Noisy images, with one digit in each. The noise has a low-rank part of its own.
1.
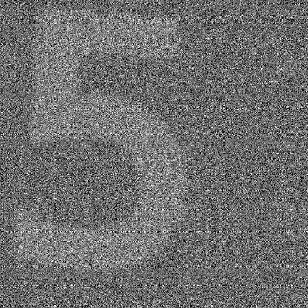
light 5
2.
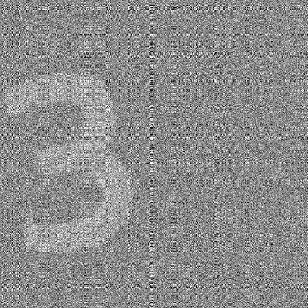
light 3
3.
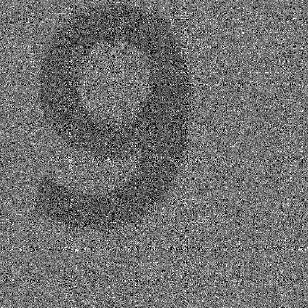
dark 9
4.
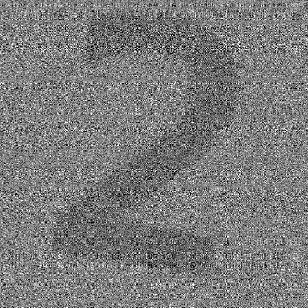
dark 2
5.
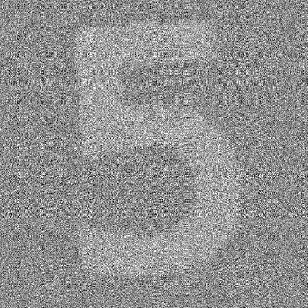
light 5
